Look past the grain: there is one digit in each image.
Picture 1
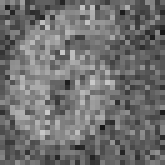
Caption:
light 6
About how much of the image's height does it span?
nearly all
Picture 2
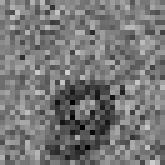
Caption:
dark 9
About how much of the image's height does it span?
half
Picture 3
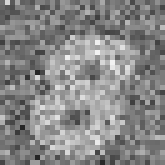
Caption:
light 8
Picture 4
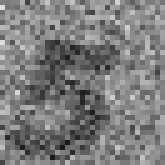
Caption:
dark 5
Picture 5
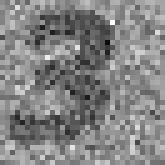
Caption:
dark 3
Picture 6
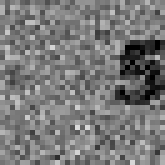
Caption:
dark 5, middle right
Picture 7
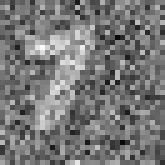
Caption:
light 7
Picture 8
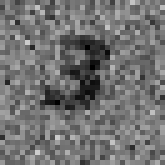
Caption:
dark 3
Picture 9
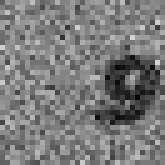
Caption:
dark 9, middle right
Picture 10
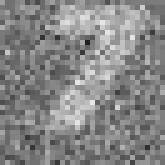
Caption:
light 7
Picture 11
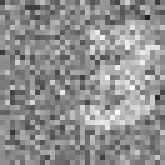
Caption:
light 3
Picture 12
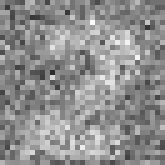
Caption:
light 2
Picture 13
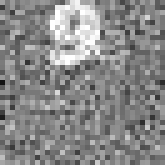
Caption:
light 9, top middle
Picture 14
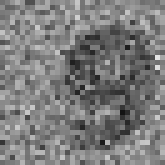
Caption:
dark 9
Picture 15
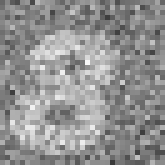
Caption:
light 8
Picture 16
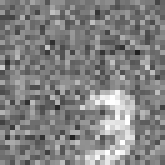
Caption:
light 3
